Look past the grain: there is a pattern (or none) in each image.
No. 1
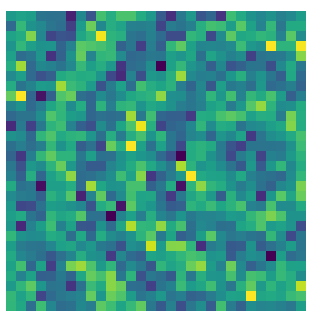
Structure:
rings round one point
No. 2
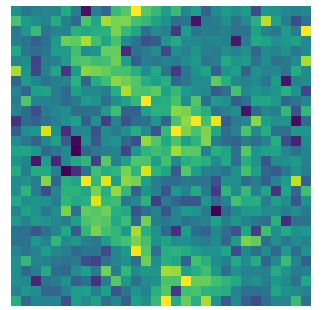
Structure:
a wavy band
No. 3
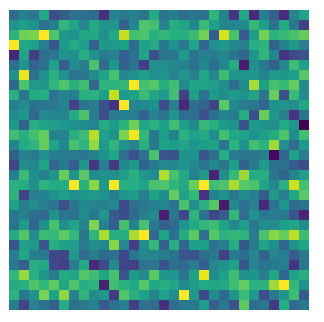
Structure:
horizontal stripes
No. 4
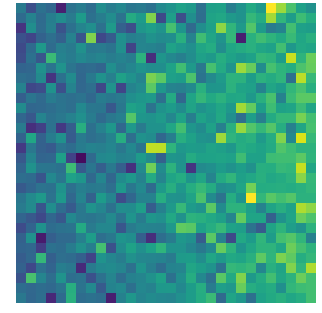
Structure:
a smooth slope
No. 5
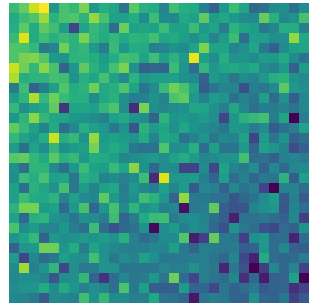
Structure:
a smooth slope
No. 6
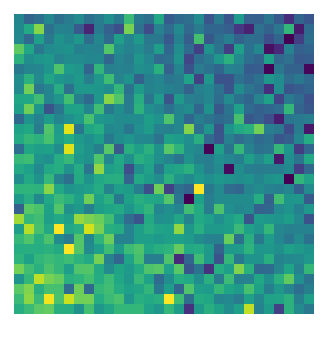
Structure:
a smooth slope
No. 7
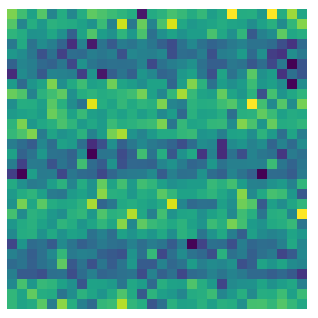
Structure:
horizontal stripes
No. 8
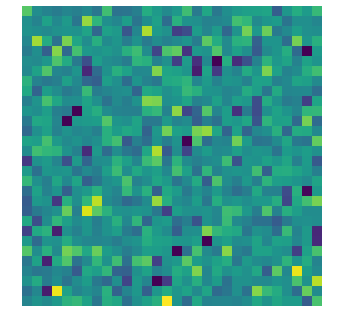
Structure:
only noise
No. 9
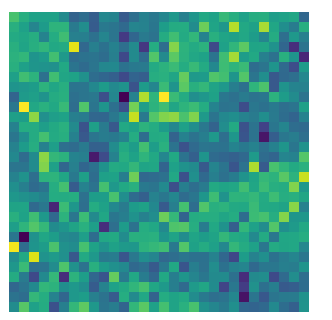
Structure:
spokes from one point
